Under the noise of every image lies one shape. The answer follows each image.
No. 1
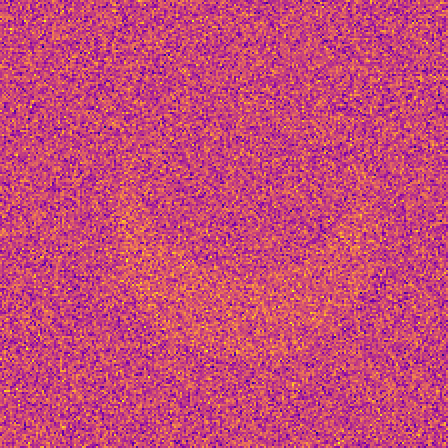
crescent
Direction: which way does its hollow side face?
up
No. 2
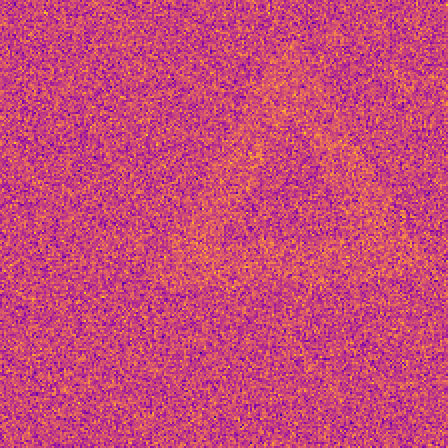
triangle frame
